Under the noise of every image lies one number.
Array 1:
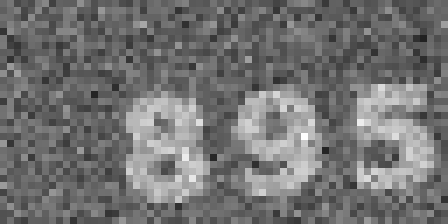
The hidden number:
895
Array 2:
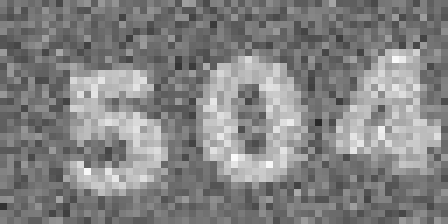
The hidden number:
504
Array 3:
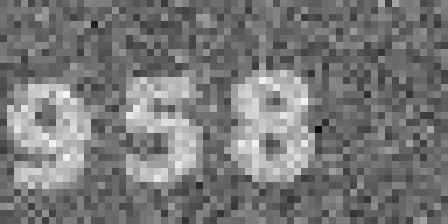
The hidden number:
958
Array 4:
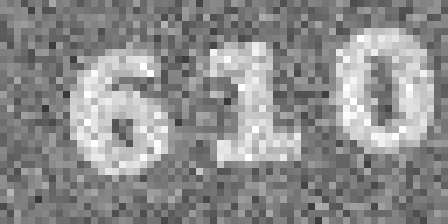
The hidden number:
610
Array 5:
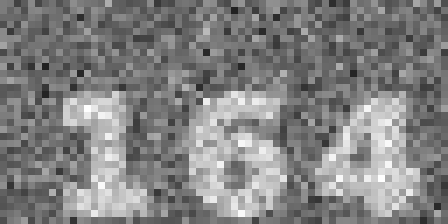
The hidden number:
164
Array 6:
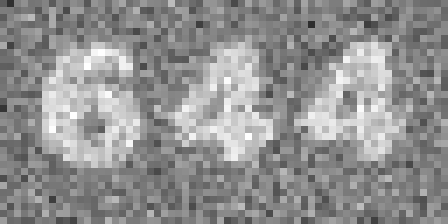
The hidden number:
644
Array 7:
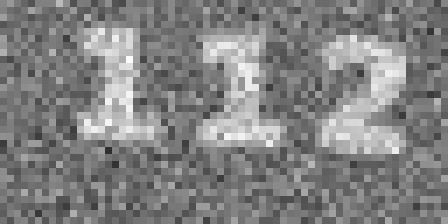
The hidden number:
112
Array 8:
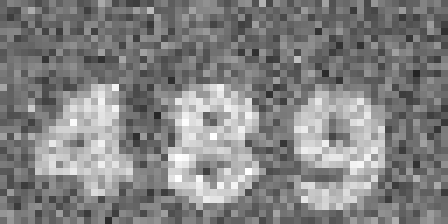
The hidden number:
489
